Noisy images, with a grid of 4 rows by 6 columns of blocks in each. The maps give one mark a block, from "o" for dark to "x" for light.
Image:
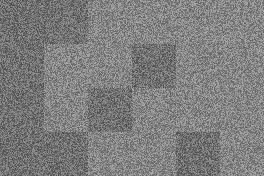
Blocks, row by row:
o o x x x x
o x x o x x
o x o x x x
o o x x o x
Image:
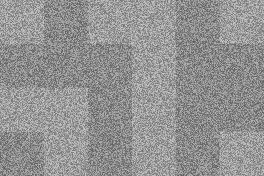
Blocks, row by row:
x o x x o x
o o o x o o
x x o x o o
o x o x o x
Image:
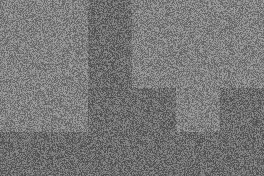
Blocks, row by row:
x x o x x x
x x o x x x
x x o o x o
o o o o o o
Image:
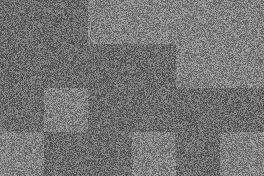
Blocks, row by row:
o o x x x x
o o o o x x
o x o o o o
x o o x o x
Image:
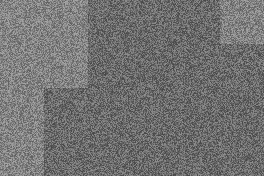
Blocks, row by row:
x x o o o x
x x o o o o
x o o o o o
x o o o o o
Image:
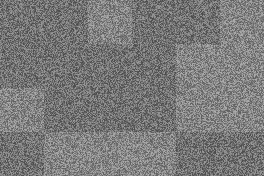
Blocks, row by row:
o o x o o x
o o o o x x
x o o o x x
o x x x o o
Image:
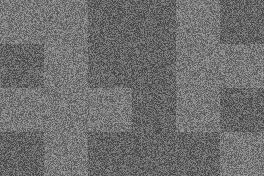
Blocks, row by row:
x x o o x o
o x o o x x
x x x o x o
o x o o o x
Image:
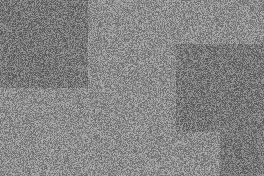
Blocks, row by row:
o o x x x x
o o x x o o
x x x x o o
x x x x x o
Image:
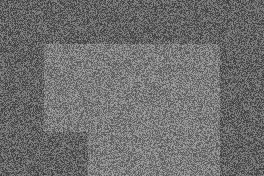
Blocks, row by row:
o o o o o o
o x x x x o
o x x x x o
o o x x x o
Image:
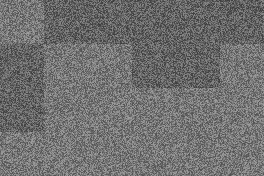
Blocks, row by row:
x o o o o o
o x x o o x
o x x x x x
x x x x x x
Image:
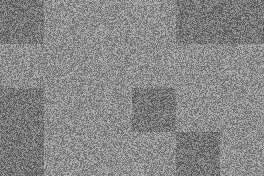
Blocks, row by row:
o x x x o o
x x x x x x
o x x o x x
o x x x o x
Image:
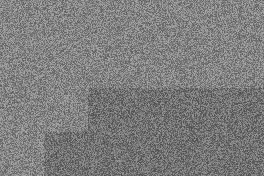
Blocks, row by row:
x x x x x x
x x x x x x
x x o o o o
x o o o o o
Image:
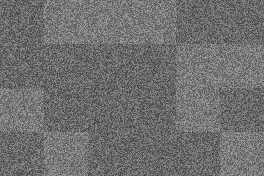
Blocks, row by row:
o x x x o o
o o o o x x
x o o o x o
o x o o o x
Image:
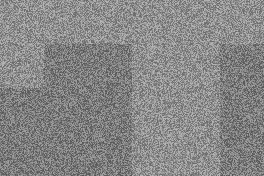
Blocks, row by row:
x x x x x x
x o o x x o
o o o x x o
o o o x x o
